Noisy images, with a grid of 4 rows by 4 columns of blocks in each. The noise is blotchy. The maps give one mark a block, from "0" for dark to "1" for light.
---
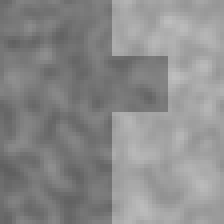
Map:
0 0 1 1
0 0 0 1
0 0 1 1
0 0 1 1
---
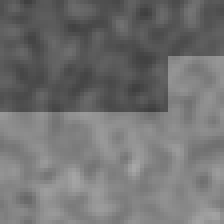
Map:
0 0 0 0
0 0 0 1
1 1 1 1
1 1 1 1
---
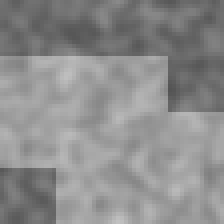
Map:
0 0 0 0
1 1 1 0
1 1 1 1
0 1 1 1
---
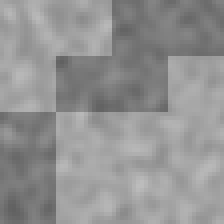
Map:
1 1 0 0
1 0 0 1
0 1 1 1
0 1 1 1
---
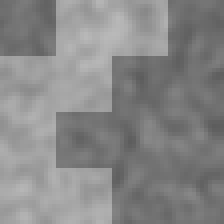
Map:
0 1 1 0
1 1 0 0
1 0 0 0
1 1 0 0
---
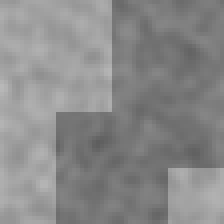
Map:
1 1 0 0
1 1 0 0
1 0 0 0
1 0 0 1
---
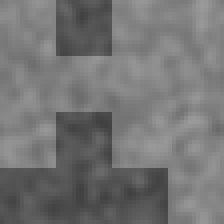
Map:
1 0 1 1
1 1 1 1
1 0 1 1
0 0 0 1
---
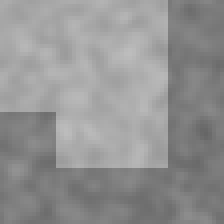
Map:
1 1 1 0
1 1 1 0
0 1 1 0
0 0 0 0
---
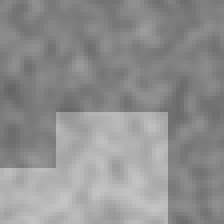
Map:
0 0 0 0
0 0 0 0
0 1 1 0
1 1 1 0
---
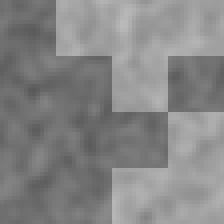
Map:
0 1 1 1
0 0 1 0
0 0 0 1
0 0 1 1
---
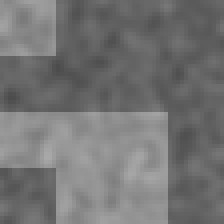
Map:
1 0 0 0
0 0 0 0
1 1 1 0
0 1 1 0
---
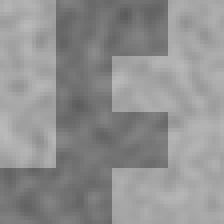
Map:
1 0 0 1
1 0 1 1
1 0 0 1
0 0 1 1
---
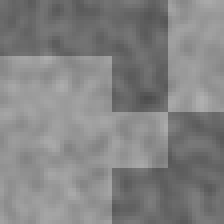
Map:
0 0 0 1
1 1 0 1
1 1 1 0
1 1 0 0
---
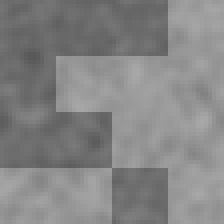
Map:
0 0 0 1
0 1 1 1
0 0 1 1
1 1 0 1
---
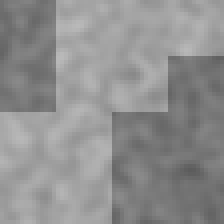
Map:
0 1 1 1
0 1 1 0
1 1 0 0
1 1 0 0
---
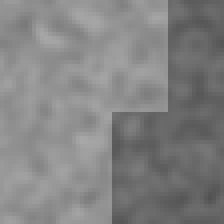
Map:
1 1 1 0
1 1 1 0
1 1 0 0
1 1 0 0
